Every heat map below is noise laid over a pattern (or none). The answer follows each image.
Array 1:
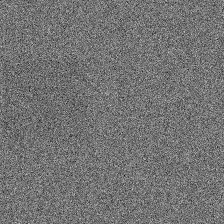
one block
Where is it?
middle left
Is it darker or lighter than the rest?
darker
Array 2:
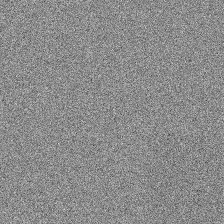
one block
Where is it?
bottom right
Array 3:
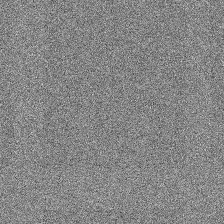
bands of rows crossing bands of columns
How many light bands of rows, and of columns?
1 and 2
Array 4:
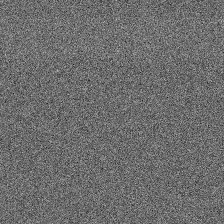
one band of rows
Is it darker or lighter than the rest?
lighter
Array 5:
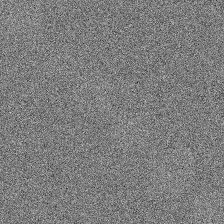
blocks along the diagonal
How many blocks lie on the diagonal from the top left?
6
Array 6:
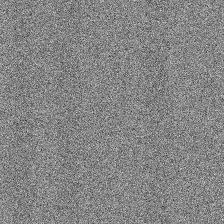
bands of columns
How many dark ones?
3
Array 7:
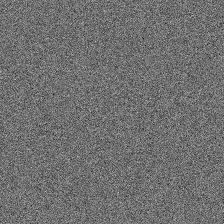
only noise
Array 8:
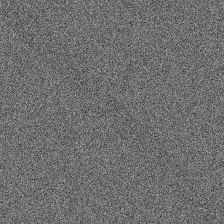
a diagonal band
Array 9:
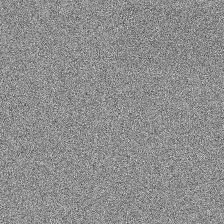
one block
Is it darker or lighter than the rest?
darker
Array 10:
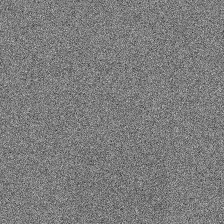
one block
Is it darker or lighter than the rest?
darker
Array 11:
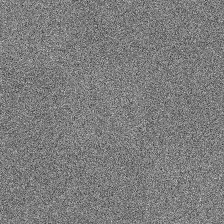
blocks along the diagonal
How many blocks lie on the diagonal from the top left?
3
